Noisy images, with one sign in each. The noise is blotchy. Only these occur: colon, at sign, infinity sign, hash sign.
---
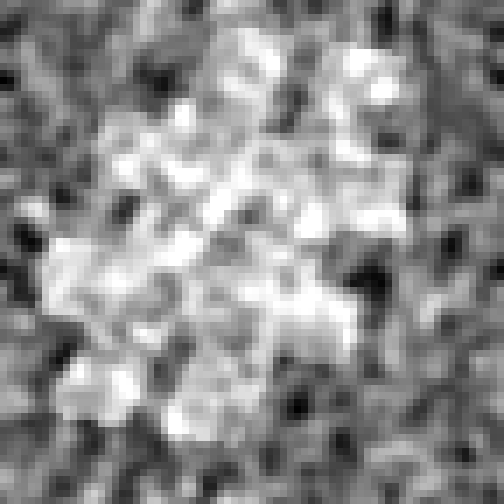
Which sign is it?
hash sign
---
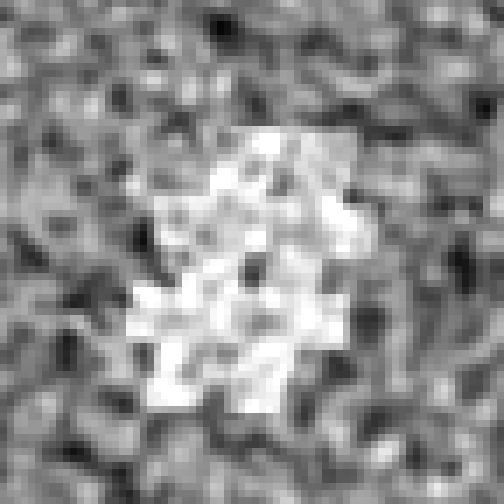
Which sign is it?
hash sign
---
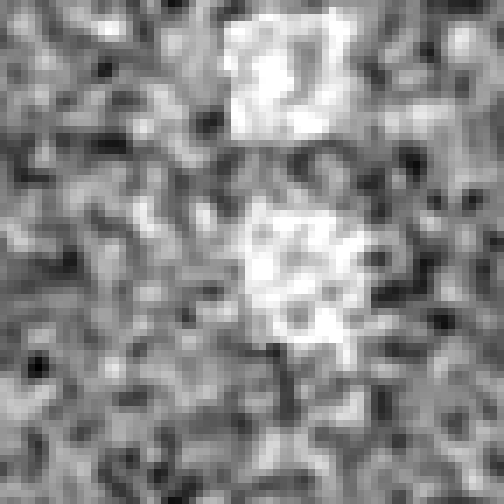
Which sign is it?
colon
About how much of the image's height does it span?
two thirds
